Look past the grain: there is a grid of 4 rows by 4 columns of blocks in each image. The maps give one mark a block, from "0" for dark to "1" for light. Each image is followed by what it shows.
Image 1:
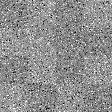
0 1 0 1
1 1 0 0
0 1 0 1
1 0 1 0
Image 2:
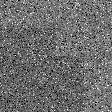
1 1 1 1
0 0 1 1
0 0 0 1
0 0 0 1
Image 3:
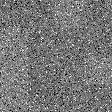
0 0 1 0
1 0 0 0
1 0 0 1
1 0 0 0
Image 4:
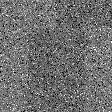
1 1 0 0
1 0 0 1
1 0 0 1
1 0 0 1
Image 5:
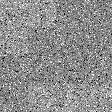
1 1 0 0
1 0 0 0
0 0 0 0
0 1 1 1
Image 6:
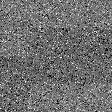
1 1 1 1
1 0 0 0
0 0 0 0
0 1 1 1
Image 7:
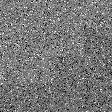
1 1 1 1
1 1 1 0
1 1 0 0
0 0 0 0
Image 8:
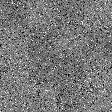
0 1 0 1
1 0 1 0
1 0 0 1
1 1 0 1
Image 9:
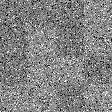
0 0 0 1
0 1 0 1
0 1 1 0
1 1 0 1
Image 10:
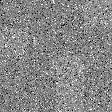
0 0 0 1
1 0 0 0
0 0 1 0
0 0 1 0
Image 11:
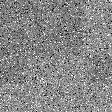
0 0 0 1
0 0 0 1
0 1 1 0
1 1 1 1
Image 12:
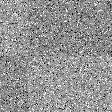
1 0 0 0
1 0 0 0
0 1 1 1
0 1 1 1
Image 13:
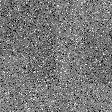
0 0 1 1
0 0 1 0
1 0 1 0
1 1 1 1
